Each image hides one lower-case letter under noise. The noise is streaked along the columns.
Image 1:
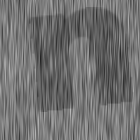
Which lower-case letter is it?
n
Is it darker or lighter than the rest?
darker
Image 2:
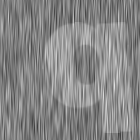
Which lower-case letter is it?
q
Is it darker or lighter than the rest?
lighter
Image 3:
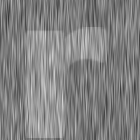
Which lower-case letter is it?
r
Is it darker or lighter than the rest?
lighter
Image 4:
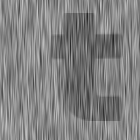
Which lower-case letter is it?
t
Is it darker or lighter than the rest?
darker
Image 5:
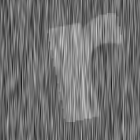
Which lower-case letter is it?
r
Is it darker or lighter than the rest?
lighter
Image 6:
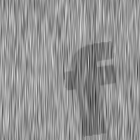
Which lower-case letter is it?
f
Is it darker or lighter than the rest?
darker
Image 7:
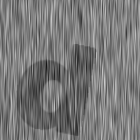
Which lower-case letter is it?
d
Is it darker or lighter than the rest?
darker
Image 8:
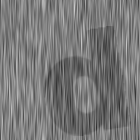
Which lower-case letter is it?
d
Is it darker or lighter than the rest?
darker
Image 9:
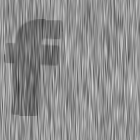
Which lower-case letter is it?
f
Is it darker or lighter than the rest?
darker
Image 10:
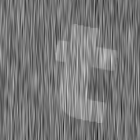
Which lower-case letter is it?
t
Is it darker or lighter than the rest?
lighter
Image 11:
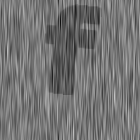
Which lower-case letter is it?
f
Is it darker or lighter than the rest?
darker
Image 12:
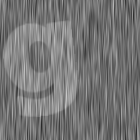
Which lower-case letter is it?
g
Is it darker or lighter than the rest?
lighter
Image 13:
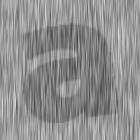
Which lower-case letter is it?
a
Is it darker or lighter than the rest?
darker
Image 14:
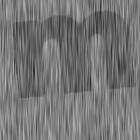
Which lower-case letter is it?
m
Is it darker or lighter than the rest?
darker
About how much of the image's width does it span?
nearly all
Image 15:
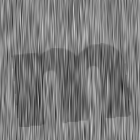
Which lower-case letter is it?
m
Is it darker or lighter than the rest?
darker
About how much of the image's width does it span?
nearly all
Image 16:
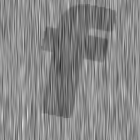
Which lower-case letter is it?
f
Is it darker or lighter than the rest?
darker
